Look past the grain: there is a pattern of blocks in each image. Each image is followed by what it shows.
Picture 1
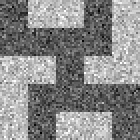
the same after a half turn
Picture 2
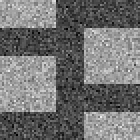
the same after a half turn
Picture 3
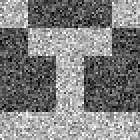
left and right mirror each other
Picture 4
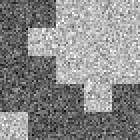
mirrored about the diagonal from the bottom left
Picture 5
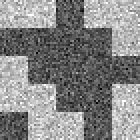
mirrored about the diagonal from the bottom left
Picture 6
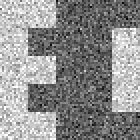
top and bottom mirror each other
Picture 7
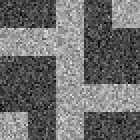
the same after a half turn
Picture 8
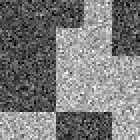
no symmetry
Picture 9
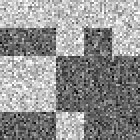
no symmetry
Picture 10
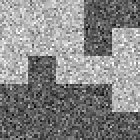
no symmetry
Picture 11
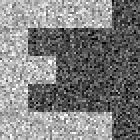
top and bottom mirror each other
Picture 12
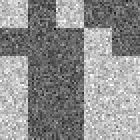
no symmetry
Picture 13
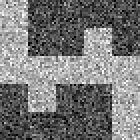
the same after a half turn
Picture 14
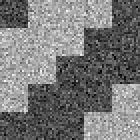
mirrored about the diagonal from the top left
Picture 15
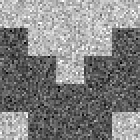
left and right mirror each other
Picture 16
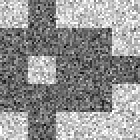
top and bottom mirror each other
